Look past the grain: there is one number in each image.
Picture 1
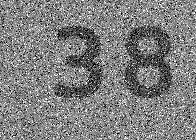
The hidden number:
38
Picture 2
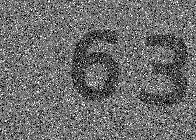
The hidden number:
63
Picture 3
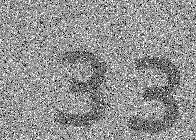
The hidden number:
33
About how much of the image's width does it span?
two thirds
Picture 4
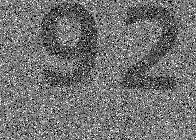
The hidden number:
92
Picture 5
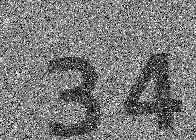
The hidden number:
34
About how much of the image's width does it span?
two thirds
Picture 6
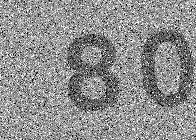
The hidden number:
80
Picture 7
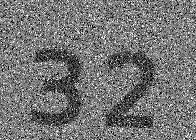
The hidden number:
32
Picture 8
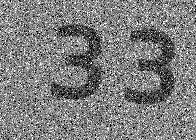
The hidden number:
33
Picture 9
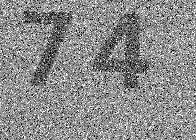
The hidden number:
74
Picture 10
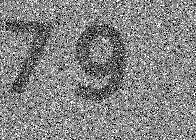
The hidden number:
79
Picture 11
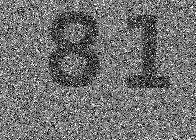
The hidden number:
81
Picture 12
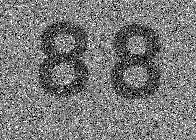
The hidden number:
88
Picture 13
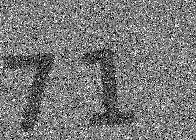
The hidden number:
71
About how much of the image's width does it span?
two thirds
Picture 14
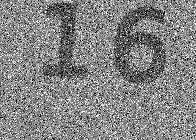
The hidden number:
16
